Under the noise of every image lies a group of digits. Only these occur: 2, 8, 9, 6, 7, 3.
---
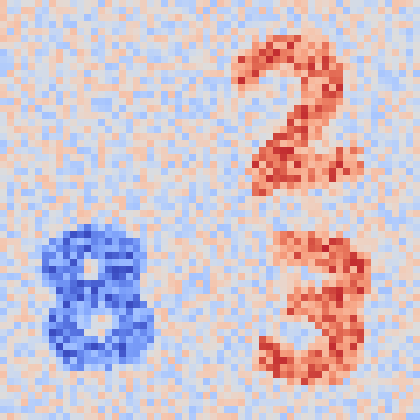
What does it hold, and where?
top right: red 2; bottom left: blue 8; bottom right: red 3
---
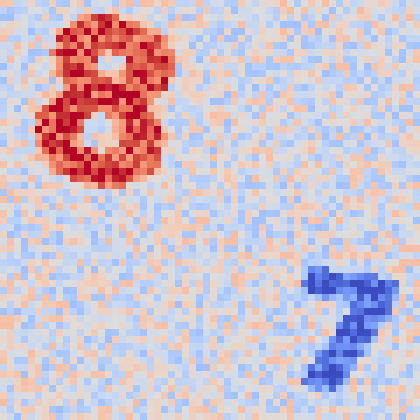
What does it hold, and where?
top left: red 8; bottom right: blue 7
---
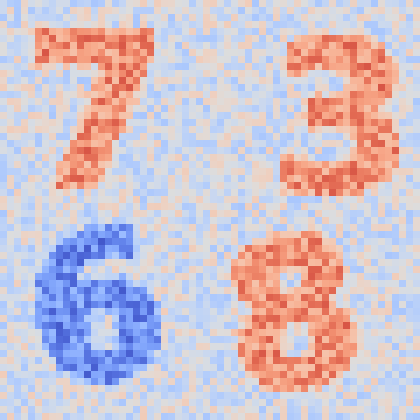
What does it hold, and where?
top left: red 7; top right: red 3; bottom left: blue 6; bottom right: red 8
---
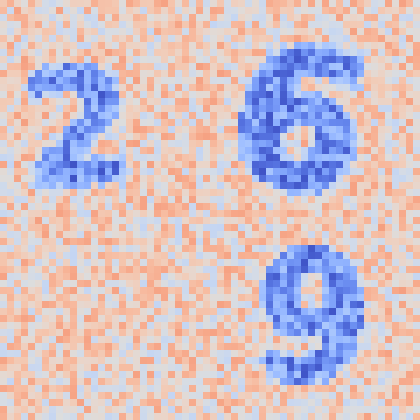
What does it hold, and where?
top left: blue 2; top right: blue 6; bottom right: blue 9
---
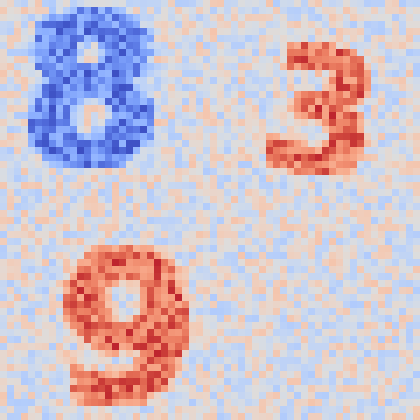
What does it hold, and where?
top left: blue 8; top right: red 3; bottom left: red 9
